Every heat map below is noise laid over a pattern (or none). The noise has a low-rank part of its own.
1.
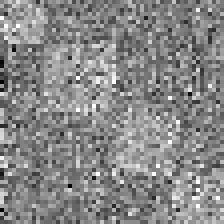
blocks along the diagonal
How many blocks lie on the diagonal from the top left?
4
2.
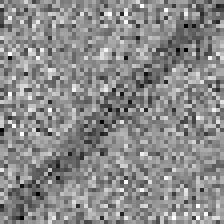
a diagonal band
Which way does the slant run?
bottom left to top right
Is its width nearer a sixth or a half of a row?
a sixth
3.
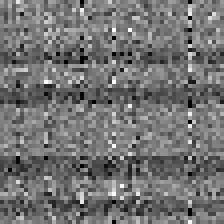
bands of rows
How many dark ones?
4
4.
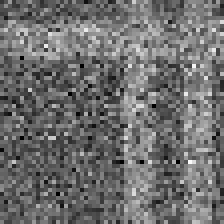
bands of rows crossing bands of columns
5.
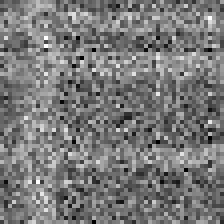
bands of rows crossing bands of columns
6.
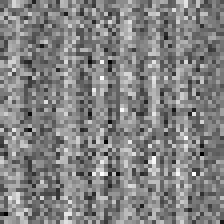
bands of columns
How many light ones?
6
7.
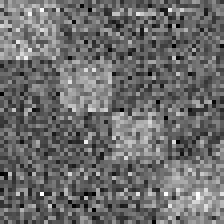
blocks along the diagonal
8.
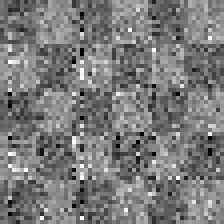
a checkerboard
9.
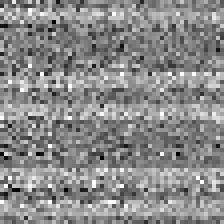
bands of rows
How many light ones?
5
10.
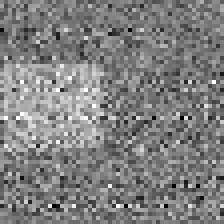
one block
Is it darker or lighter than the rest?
lighter
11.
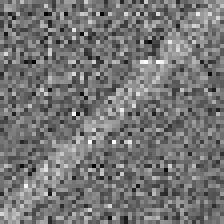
a diagonal band
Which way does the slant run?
bottom left to top right
